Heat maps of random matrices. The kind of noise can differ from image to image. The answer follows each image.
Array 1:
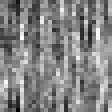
streaked along the columns
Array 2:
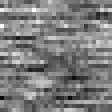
streaked along the rows
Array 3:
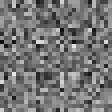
low rank plus noise
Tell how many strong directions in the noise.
one
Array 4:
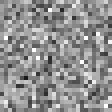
independent entries
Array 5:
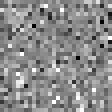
heavy tails
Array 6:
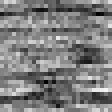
streaked along the rows
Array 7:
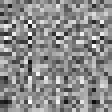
low rank plus noise
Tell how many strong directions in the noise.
one
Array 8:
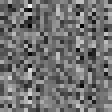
columns of uneven size
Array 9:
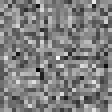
low rank plus noise
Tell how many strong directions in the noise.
five to eight
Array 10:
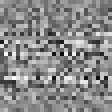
rows of uneven size
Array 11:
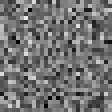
low rank plus noise
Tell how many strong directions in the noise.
five to eight
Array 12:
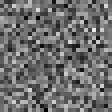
independent entries
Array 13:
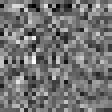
low rank plus noise
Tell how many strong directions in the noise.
two
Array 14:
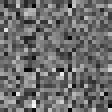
low rank plus noise
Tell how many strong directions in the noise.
one
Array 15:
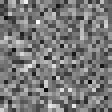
independent entries
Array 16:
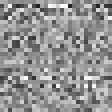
rows of uneven size
